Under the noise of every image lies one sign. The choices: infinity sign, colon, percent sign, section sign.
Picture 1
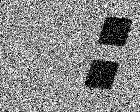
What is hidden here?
dark colon
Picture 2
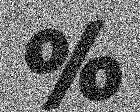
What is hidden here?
dark percent sign
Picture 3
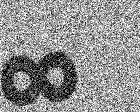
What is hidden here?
dark infinity sign
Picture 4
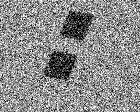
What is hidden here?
dark colon
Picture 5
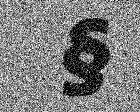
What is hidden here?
dark section sign
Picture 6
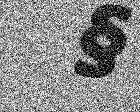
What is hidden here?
dark section sign
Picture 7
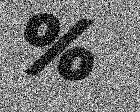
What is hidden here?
dark percent sign
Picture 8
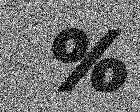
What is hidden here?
dark percent sign
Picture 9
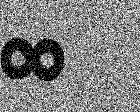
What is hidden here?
dark infinity sign, middle left
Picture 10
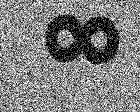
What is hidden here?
dark infinity sign
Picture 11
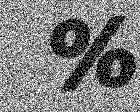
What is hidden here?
dark percent sign
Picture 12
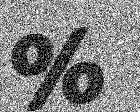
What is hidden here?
dark percent sign
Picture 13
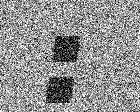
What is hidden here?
dark colon
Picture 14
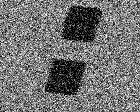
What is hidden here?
dark colon
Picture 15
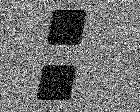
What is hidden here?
dark colon
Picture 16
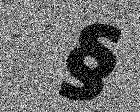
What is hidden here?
dark section sign
